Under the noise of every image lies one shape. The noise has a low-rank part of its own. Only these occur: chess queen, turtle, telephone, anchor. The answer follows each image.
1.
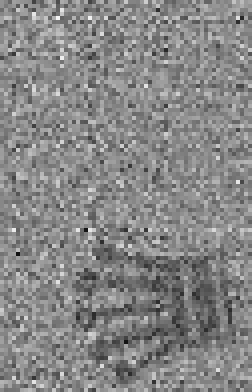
chess queen
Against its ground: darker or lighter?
darker
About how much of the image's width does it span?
two thirds
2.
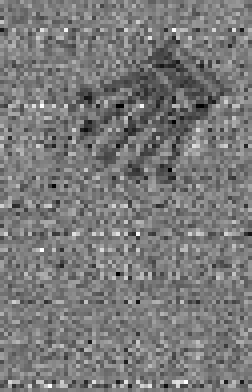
chess queen
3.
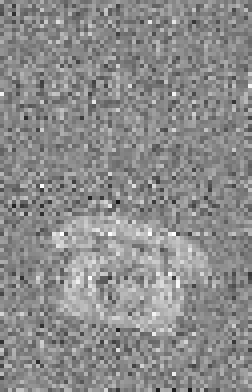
telephone
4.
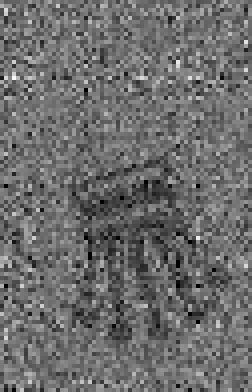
chess queen
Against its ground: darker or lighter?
darker
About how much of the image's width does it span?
two thirds
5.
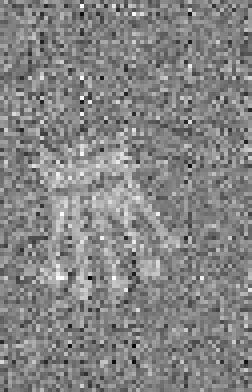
chess queen
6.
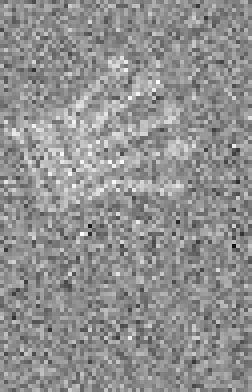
chess queen
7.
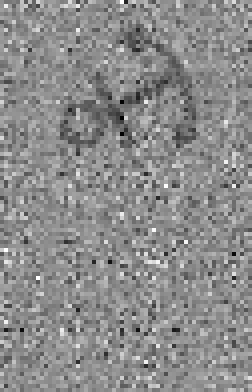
anchor
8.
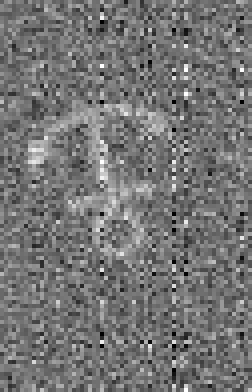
anchor
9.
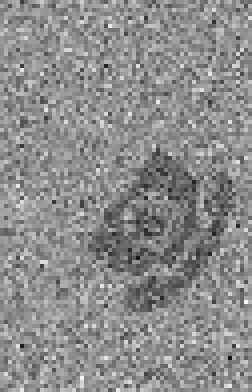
telephone
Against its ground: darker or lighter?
darker
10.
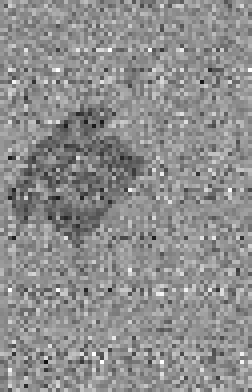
telephone
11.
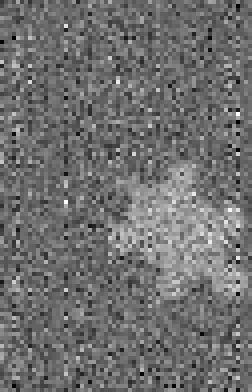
turtle
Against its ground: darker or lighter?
lighter
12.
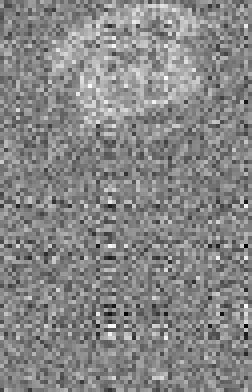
telephone
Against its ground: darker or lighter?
lighter
